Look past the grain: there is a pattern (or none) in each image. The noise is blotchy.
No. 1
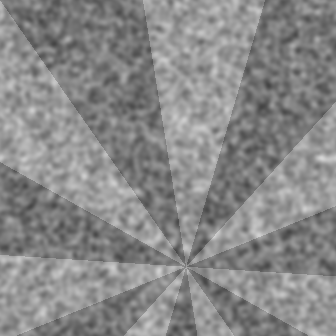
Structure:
spokes from one point
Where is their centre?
bottom middle
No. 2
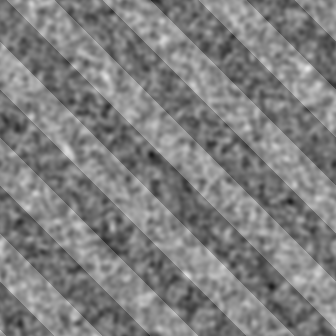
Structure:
diagonal stripes
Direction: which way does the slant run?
top left to bottom right
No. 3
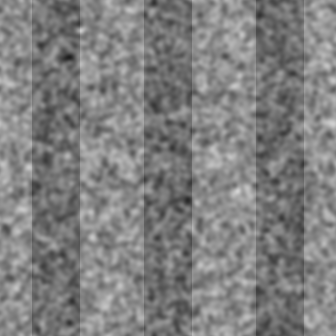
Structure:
vertical stripes
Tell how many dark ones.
3
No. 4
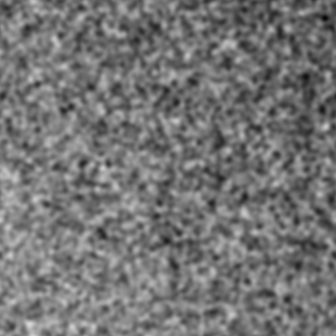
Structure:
a smooth slope
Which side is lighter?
bottom left
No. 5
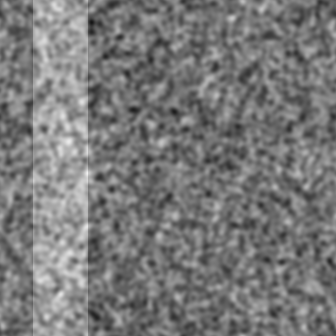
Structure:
one vertical stripe
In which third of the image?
left
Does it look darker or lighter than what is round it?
lighter
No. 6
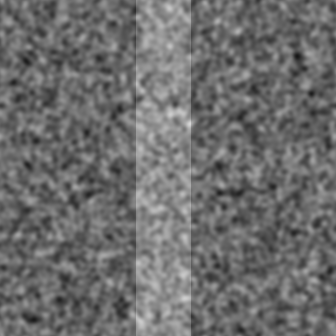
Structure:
one vertical stripe
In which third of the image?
middle
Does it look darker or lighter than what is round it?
lighter
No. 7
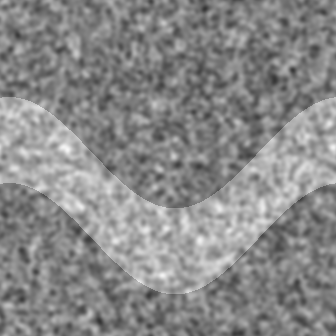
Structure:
a wavy band
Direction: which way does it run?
left to right
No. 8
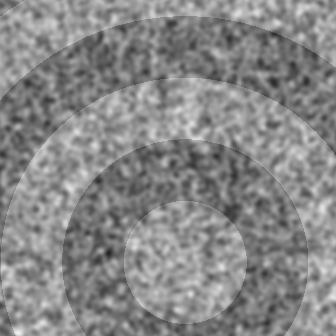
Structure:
rings round one point
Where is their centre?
bottom middle
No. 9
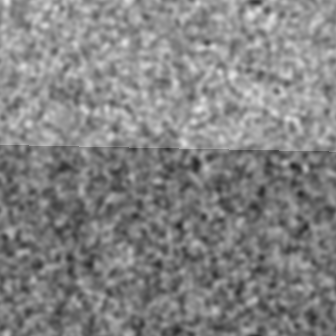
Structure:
a sharp edge
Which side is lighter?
top
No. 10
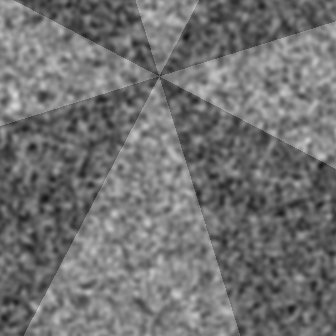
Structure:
spokes from one point
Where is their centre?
top middle
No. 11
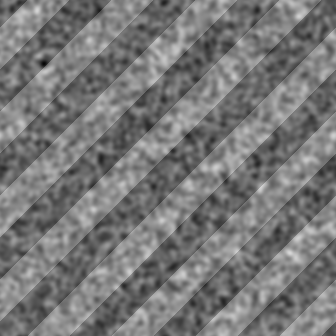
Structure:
diagonal stripes
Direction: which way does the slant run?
bottom left to top right
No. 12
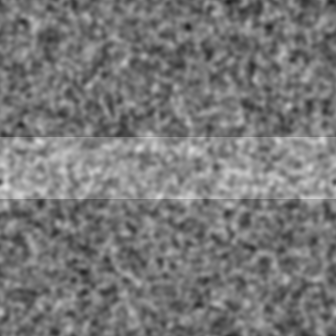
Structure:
one horizontal stripe
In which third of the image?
middle
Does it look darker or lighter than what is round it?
lighter
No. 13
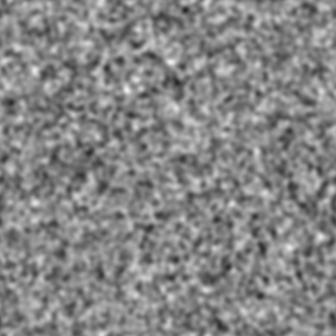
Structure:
only noise
